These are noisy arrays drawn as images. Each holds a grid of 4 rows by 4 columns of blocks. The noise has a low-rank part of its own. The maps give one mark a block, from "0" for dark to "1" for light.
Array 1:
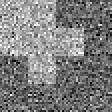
1100
1110
0100
0000
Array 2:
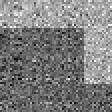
1111
0001
0001
0000
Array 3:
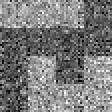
1110
0000
0101
0111
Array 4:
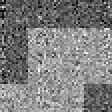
0000
0111
0111
1110
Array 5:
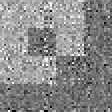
1110
1010
1100
0000
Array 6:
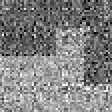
0000
0010
1110
1111
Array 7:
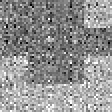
0001
0000
1001
1111
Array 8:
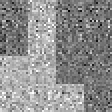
0100
0100
1100
1110
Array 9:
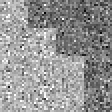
1000
1100
1110
1110
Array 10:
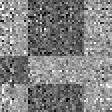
1001
1001
0111
1001
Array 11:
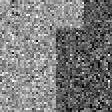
1110
1100
1100
1100
